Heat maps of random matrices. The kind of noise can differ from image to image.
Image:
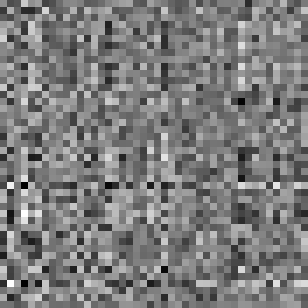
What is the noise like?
low rank plus noise
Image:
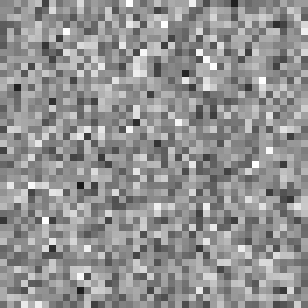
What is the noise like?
independent entries
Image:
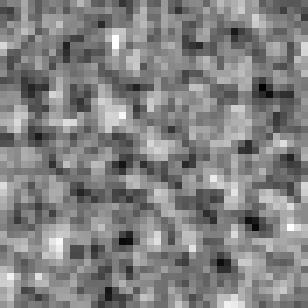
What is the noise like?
blotchy
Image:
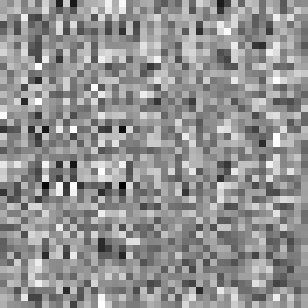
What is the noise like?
low rank plus noise
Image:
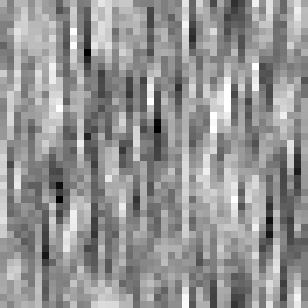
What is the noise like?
streaked along the columns
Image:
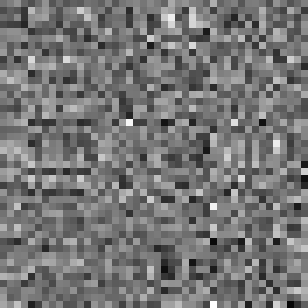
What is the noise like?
low rank plus noise
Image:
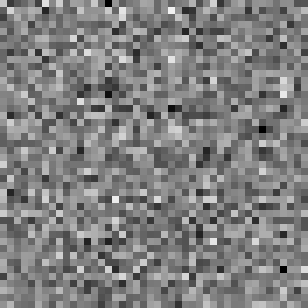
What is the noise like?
low rank plus noise
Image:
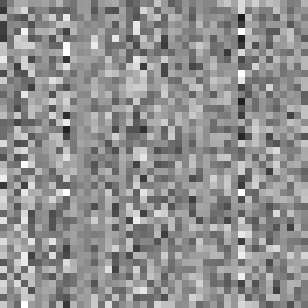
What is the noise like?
columns of uneven size
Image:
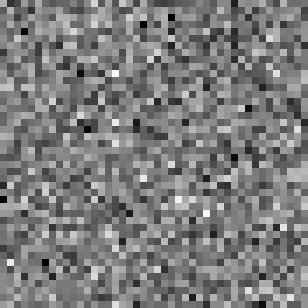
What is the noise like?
independent entries
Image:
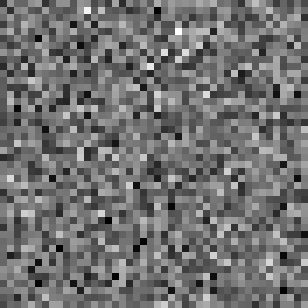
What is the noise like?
independent entries
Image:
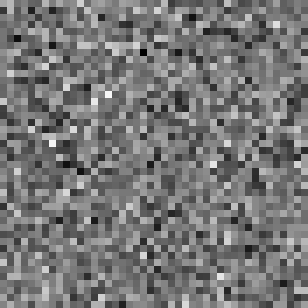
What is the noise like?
independent entries
